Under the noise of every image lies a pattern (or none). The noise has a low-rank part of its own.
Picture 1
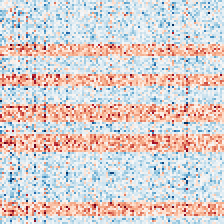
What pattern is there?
bands of rows
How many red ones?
5
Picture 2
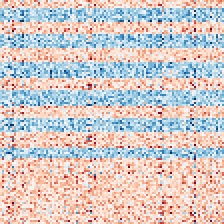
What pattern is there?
bands of rows
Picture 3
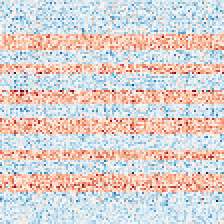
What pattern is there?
bands of rows
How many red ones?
6
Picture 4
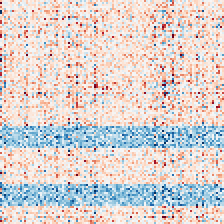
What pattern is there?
bands of rows
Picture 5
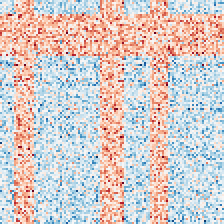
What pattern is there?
bands of rows crossing bands of columns
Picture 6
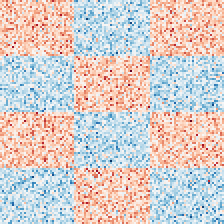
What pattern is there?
a checkerboard
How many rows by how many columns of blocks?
4 by 3
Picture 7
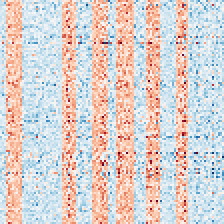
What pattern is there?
bands of columns
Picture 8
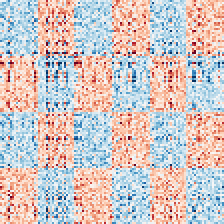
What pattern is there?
a checkerboard
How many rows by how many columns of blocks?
4 by 6
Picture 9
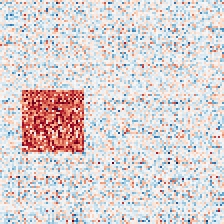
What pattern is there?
one block
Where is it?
middle left
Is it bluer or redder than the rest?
redder
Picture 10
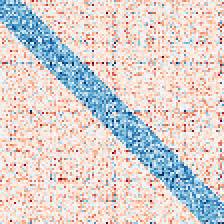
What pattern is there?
a diagonal band
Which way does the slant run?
top left to bottom right
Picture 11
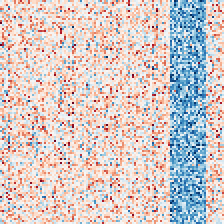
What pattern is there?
one band of columns
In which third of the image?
right
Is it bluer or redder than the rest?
bluer
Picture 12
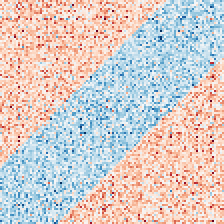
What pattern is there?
a diagonal band
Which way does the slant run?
bottom left to top right
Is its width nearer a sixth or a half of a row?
a half
